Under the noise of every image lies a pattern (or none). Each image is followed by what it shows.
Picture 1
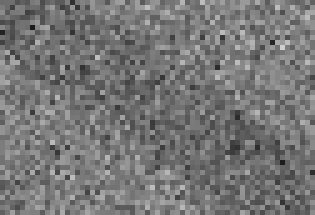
a diagonal band
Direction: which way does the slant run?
top left to bottom right
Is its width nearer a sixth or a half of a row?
a half
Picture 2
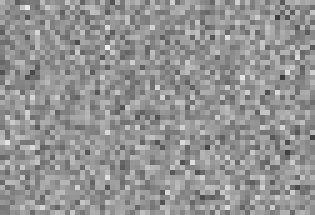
only noise
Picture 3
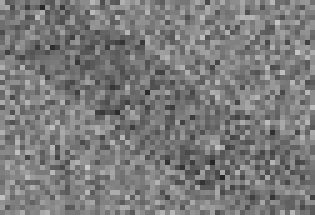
a diagonal band
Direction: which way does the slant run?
top left to bottom right
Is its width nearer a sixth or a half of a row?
a half
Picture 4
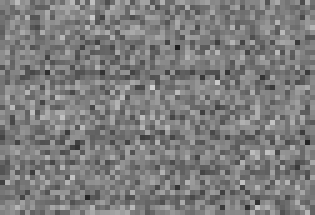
bands of rows
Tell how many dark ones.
5
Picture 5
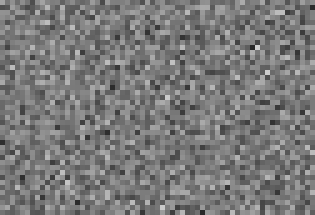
only noise
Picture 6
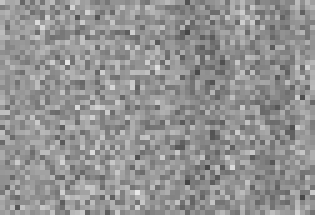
bands of columns
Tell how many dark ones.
2
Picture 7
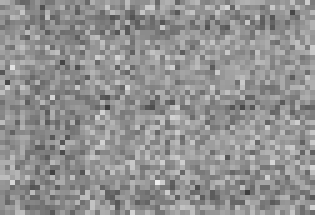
bands of rows crossing bands of columns
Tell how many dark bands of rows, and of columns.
3 and 1
